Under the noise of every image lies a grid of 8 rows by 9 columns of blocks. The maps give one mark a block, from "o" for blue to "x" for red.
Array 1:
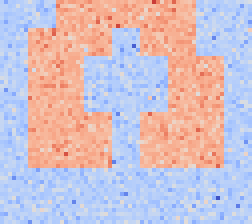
o o x x x x x o o
o x x x o x x o o
o x x o o o x x o
o x x o o o x x o
o x x x o x x x o
o x x x o x x x o
o o o o o o o o o
o o o o o o o o o
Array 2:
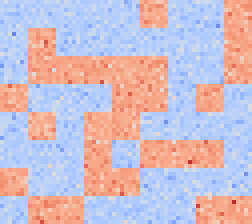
o o o o o x o o x
o x o o o o o o x
o x x x x x o o x
x o o o x x o x o
o x o x x o o o o
o o o x o x x x o
x o o x x o o o o
o x x o o o o x x
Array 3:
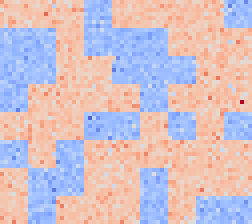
x x x o x x x x o
o o x o o o x x x
o o x x o o o x x
o x x x x o x x x
x x x o o x o x o
o x o x x x x x x
x o o x x o x x x
x o x x x o x o o
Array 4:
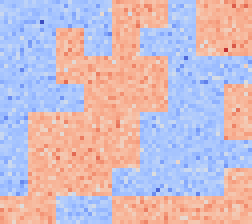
o o o o x x o x x
o o x o x o o x x
o o x x x x o o o
o o o x x x o o x
o x x x x o o o x
o x x x x o o o o
o x x x o o o o x
x x o o x x x x x
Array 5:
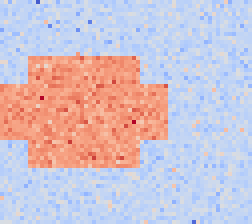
o o o o o o o o o
o o o o o o o o o
o x x x x o o o o
x x x x x x o o o
x x x x x x o o o
o x x x x o o o o
o o o o o o o o o
o o o o o o o o o
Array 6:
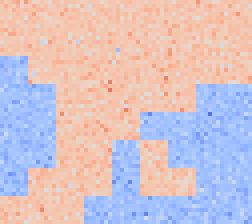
x x x x x x x x x
x x x x x x x x x
o x x x x x x x x
o o x x x x x o o
o o x x x o o o o
o o x x o x o o o
o x x x o x x o o
x x x o o o o o o
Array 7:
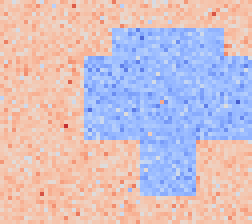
x x x x x x x x x
x x x x o o o o x
x x x o o o o o o
x x x o o o o o o
x x x o o o o o o
x x x x x o o x x
x x x x x o o x x
x x x x x x x x x
